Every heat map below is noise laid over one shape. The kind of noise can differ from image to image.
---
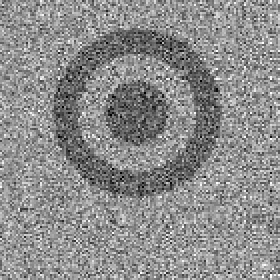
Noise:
low rank plus noise
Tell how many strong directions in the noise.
two
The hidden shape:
bullseye
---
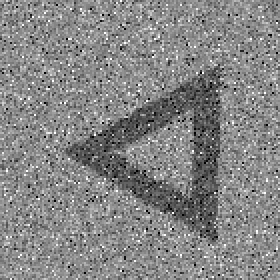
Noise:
heavy tails
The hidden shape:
triangle frame
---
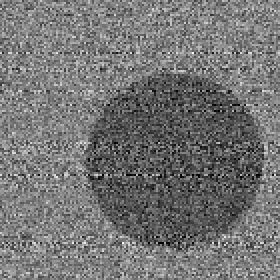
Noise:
rows of uneven size
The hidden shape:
disc
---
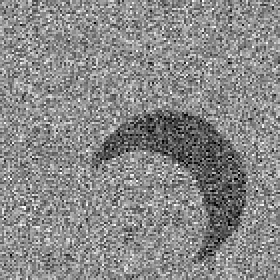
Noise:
low rank plus noise
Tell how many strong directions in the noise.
two
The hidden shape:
crescent
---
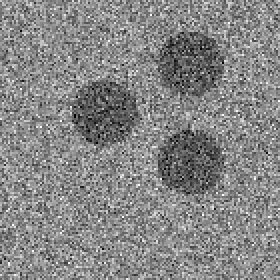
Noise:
independent entries
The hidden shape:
three dots
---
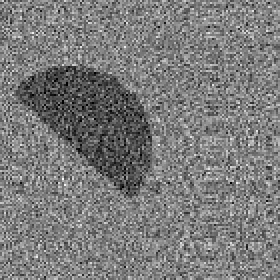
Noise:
low rank plus noise
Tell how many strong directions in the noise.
one
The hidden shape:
half disc
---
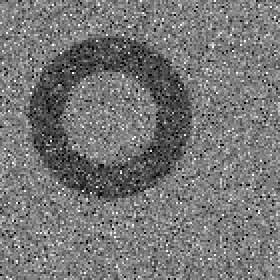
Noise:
heavy tails
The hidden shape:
ring
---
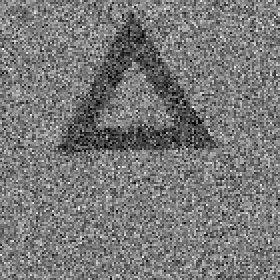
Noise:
independent entries
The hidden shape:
triangle frame
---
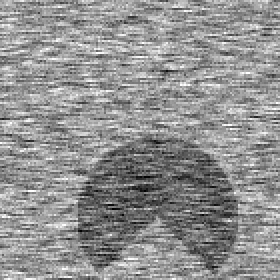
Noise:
streaked along the rows
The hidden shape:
disc with a wedge cut out
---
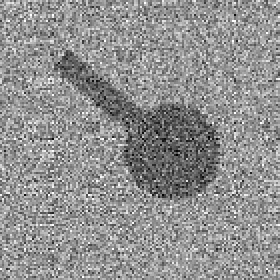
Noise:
low rank plus noise
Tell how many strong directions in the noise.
three or four
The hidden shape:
lollipop
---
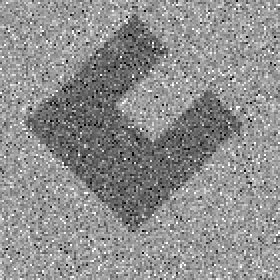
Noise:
heavy tails
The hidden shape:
square with a notch
